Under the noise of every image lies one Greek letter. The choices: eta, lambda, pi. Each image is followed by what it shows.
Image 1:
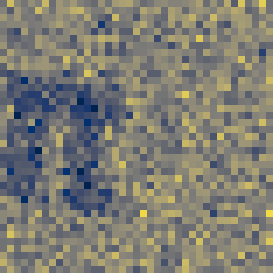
pi
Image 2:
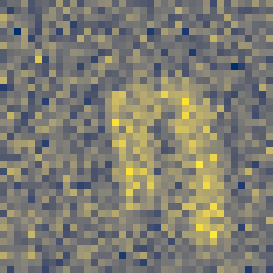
eta
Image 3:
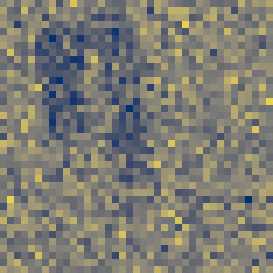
eta
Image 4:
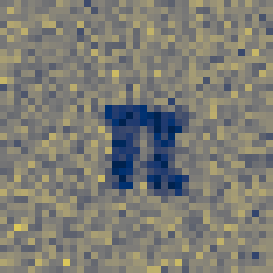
pi
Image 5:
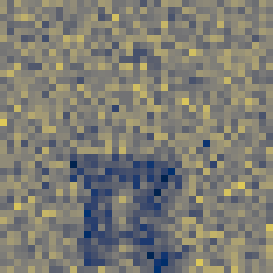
pi
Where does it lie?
bottom middle
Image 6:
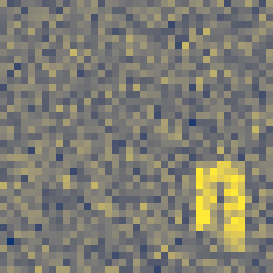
eta
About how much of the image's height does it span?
a third
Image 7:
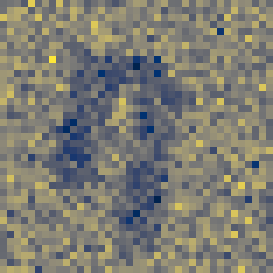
eta
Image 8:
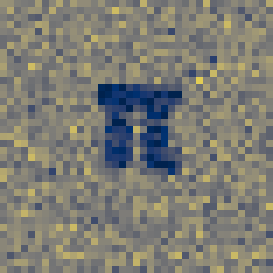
pi
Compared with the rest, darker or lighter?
darker
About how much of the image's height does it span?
a third
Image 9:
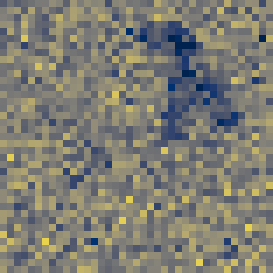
lambda
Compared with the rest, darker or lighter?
darker
